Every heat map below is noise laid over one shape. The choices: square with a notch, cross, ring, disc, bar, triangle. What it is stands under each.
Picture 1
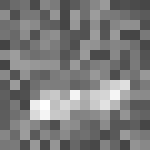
light bar
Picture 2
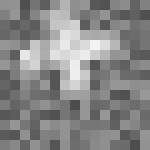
light cross
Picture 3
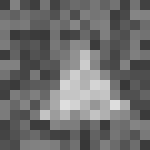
light triangle
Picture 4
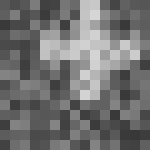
light cross
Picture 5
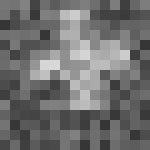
light cross
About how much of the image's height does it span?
two thirds
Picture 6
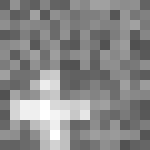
light cross
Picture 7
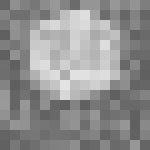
light disc
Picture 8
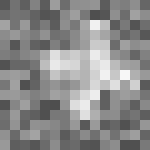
light cross
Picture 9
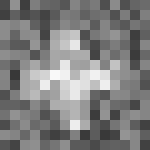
light cross
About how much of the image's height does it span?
two thirds
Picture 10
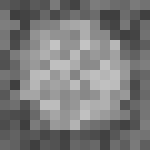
light disc
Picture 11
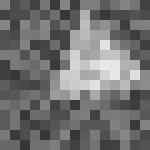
light triangle
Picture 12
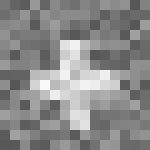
light cross
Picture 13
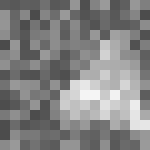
light triangle
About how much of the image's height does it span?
two thirds
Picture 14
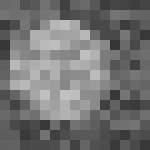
light disc
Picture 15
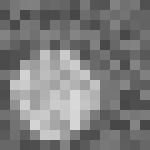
light disc
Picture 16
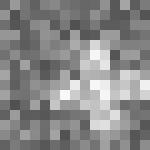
light cross
